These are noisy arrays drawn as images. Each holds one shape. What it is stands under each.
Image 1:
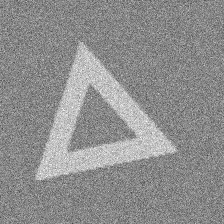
triangle frame
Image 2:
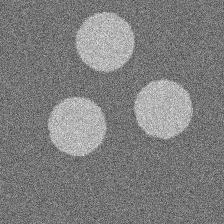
three dots
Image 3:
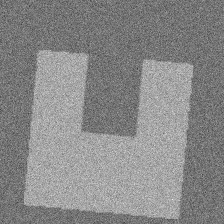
square with a notch
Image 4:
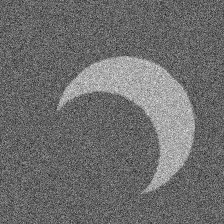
crescent
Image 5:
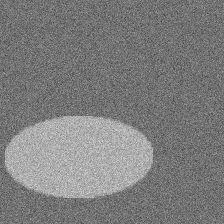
ellipse
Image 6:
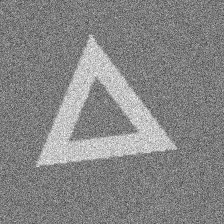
triangle frame
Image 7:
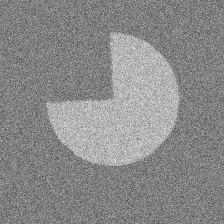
disc with a wedge cut out
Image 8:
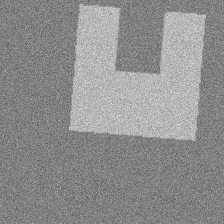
square with a notch
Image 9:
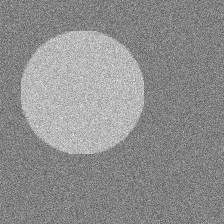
disc
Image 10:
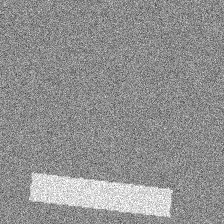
bar
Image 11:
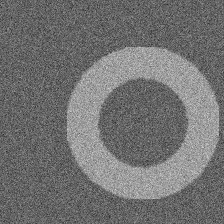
ring
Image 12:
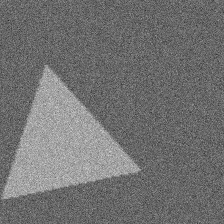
triangle
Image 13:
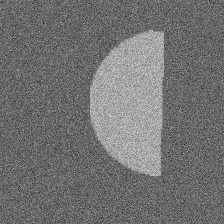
half disc
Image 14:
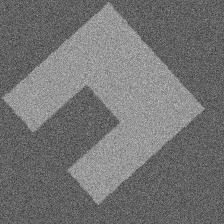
square with a notch
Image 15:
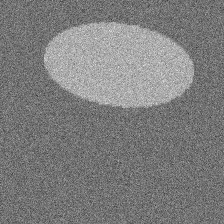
ellipse
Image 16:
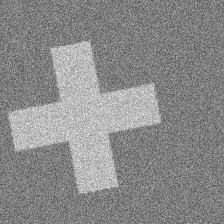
cross
